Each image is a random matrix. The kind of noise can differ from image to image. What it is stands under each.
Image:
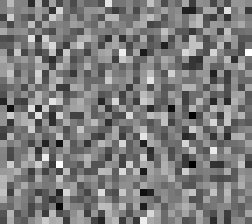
low rank plus noise
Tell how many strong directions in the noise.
three or four
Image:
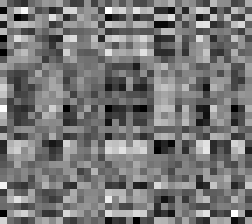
low rank plus noise
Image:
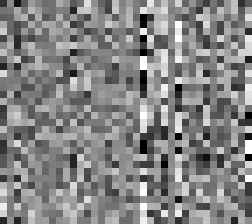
columns of uneven size
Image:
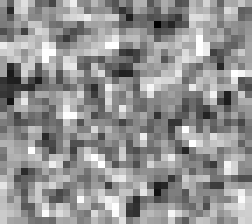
blotchy
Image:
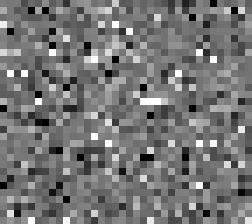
heavy tails
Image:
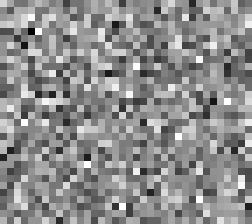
independent entries
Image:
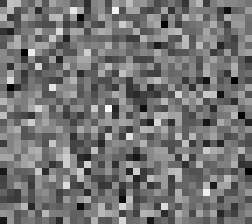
independent entries
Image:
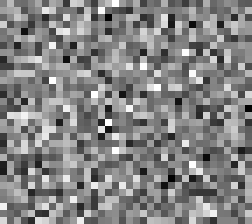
independent entries
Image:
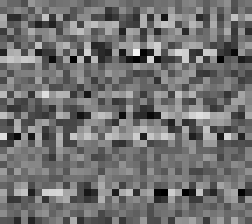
rows of uneven size
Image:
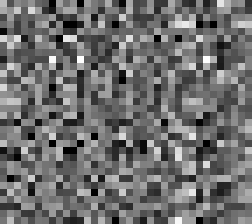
low rank plus noise
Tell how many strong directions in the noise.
three or four
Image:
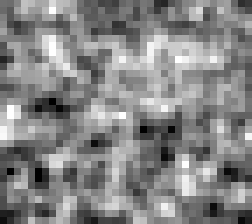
blotchy
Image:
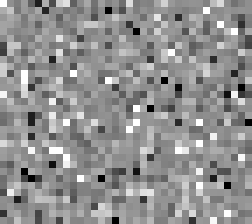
heavy tails
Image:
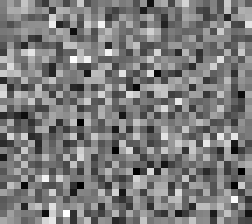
independent entries
